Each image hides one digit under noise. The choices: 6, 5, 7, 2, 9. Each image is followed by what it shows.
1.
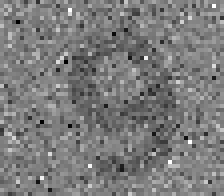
dark 9
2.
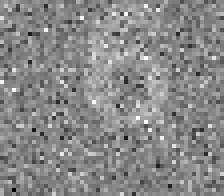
light 6
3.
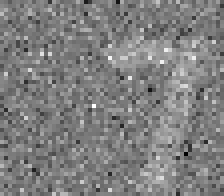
light 7
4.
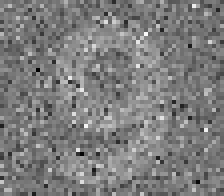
light 9
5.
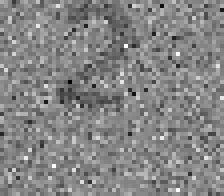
dark 2
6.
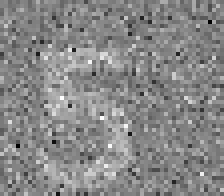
light 5
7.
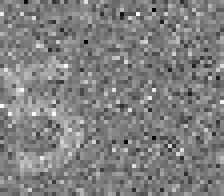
light 5
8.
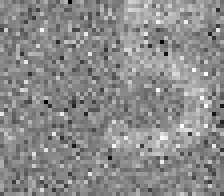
light 5
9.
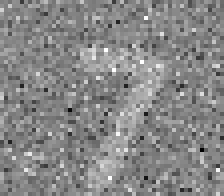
light 7
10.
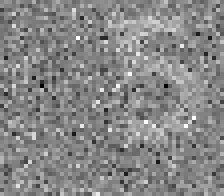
light 5
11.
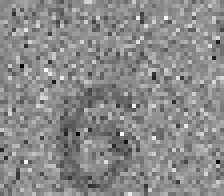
dark 6
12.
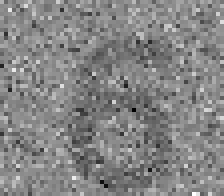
dark 6
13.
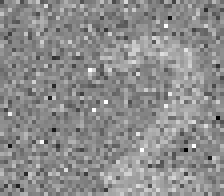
light 2
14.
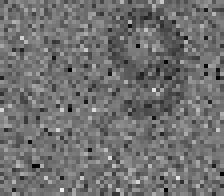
dark 9
